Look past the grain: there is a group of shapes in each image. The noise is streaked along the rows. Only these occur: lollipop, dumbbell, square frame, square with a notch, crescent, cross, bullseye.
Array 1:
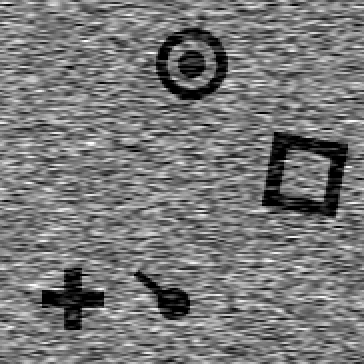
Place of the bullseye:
top middle
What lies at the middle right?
square frame
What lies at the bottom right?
nothing
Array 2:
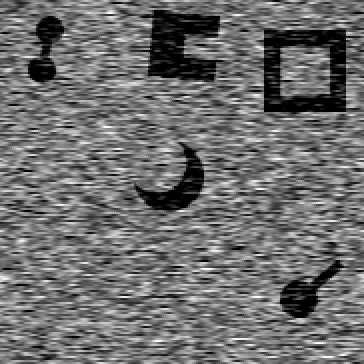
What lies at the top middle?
square with a notch
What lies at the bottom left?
nothing
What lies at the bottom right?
lollipop
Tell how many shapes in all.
5
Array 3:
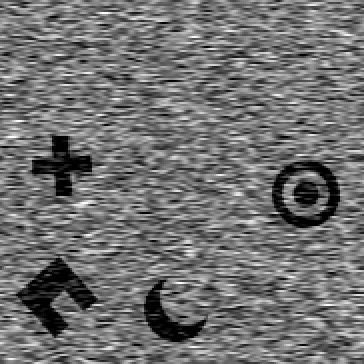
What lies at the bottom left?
square with a notch
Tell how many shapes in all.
4
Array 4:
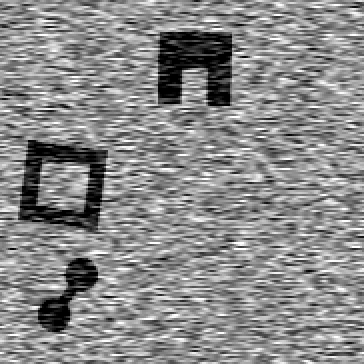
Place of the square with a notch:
top middle
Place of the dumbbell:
bottom left
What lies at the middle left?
square frame
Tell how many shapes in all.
3
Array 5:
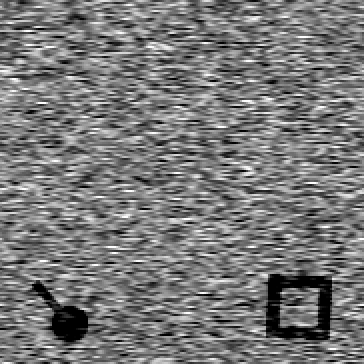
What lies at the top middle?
nothing
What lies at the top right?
nothing
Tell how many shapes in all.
2
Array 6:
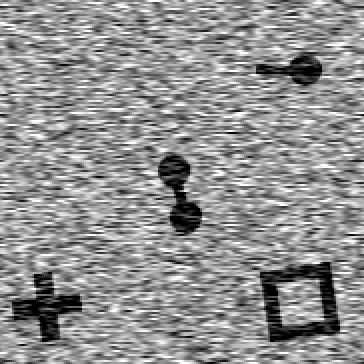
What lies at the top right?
lollipop
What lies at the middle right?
nothing
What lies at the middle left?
nothing
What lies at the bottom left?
cross
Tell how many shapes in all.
4
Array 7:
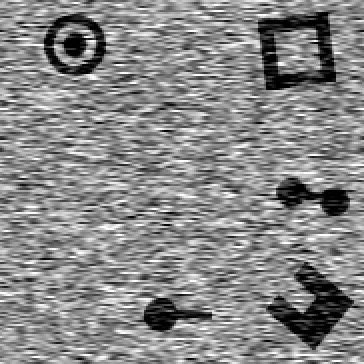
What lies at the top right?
square frame
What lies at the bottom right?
square with a notch
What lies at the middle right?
dumbbell
